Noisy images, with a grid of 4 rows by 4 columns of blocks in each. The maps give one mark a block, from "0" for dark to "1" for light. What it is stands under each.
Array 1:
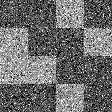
0 0 1 0
1 0 0 1
1 1 0 0
0 0 1 0
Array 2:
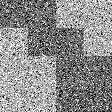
0 0 1 1
1 0 0 1
1 1 0 0
1 1 0 0
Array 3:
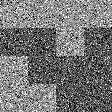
1 1 1 1
0 0 1 0
1 0 0 0
1 1 0 0
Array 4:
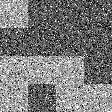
1 0 0 0
0 0 0 0
1 1 1 0
1 0 1 1
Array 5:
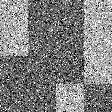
1 0 0 1
1 0 0 1
0 0 0 1
0 0 1 0
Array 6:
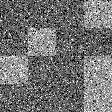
0 0 0 1
0 1 0 0
1 0 0 1
0 0 0 1
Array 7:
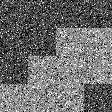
0 0 0 0
0 0 1 1
0 1 1 1
1 1 1 0
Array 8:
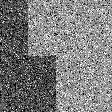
0 1 1 1
0 1 1 1
0 0 1 1
0 0 1 1
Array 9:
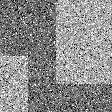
0 0 1 1
0 0 1 1
1 0 1 1
1 0 0 0
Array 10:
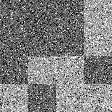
0 0 0 1
0 0 0 1
0 1 1 0
1 0 1 1
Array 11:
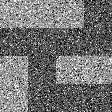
1 1 1 0
0 0 0 0
1 0 1 1
1 0 0 0
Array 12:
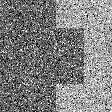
0 0 1 1
0 0 0 1
0 0 0 1
0 0 1 1
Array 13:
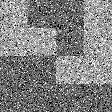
1 0 0 1
1 1 0 1
0 0 1 1
0 0 0 0
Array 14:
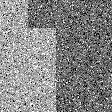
1 0 0 0
1 1 0 0
1 1 0 0
1 1 0 0
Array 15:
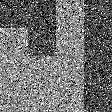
0 0 1 0
1 0 1 0
1 1 1 0
1 1 1 0
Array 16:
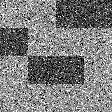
1 1 0 0
0 1 1 1
1 0 0 1
1 1 1 1
